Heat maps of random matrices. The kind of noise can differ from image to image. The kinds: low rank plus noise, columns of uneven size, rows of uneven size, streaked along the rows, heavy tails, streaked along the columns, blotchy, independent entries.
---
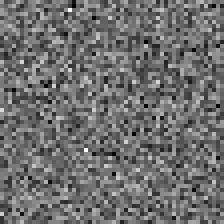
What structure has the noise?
independent entries
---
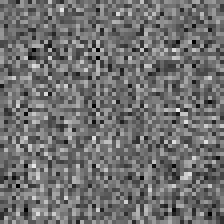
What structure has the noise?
low rank plus noise
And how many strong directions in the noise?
one
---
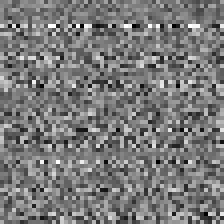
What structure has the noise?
rows of uneven size
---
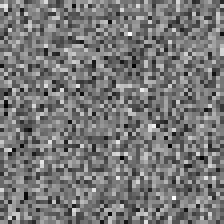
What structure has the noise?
independent entries
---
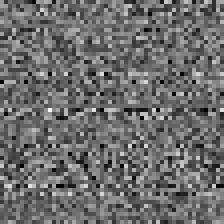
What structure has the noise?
rows of uneven size
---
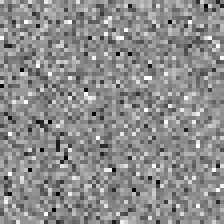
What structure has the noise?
heavy tails
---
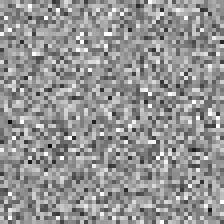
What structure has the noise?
independent entries
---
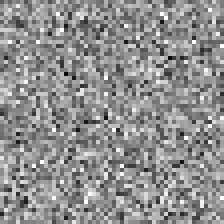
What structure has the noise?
low rank plus noise
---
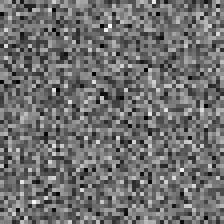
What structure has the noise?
independent entries
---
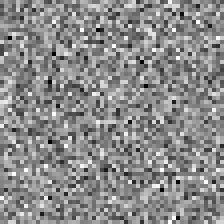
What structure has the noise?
independent entries
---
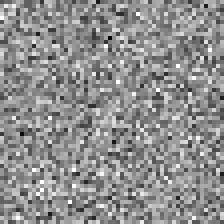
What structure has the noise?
independent entries
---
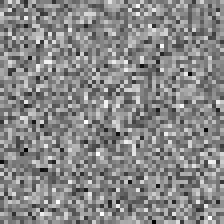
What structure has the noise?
independent entries
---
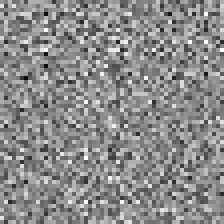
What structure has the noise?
low rank plus noise
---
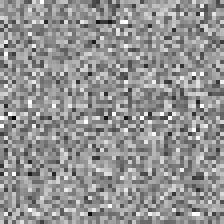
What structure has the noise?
low rank plus noise
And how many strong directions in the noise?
five to eight
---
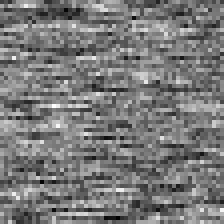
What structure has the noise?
streaked along the rows
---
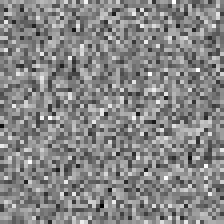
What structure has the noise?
independent entries
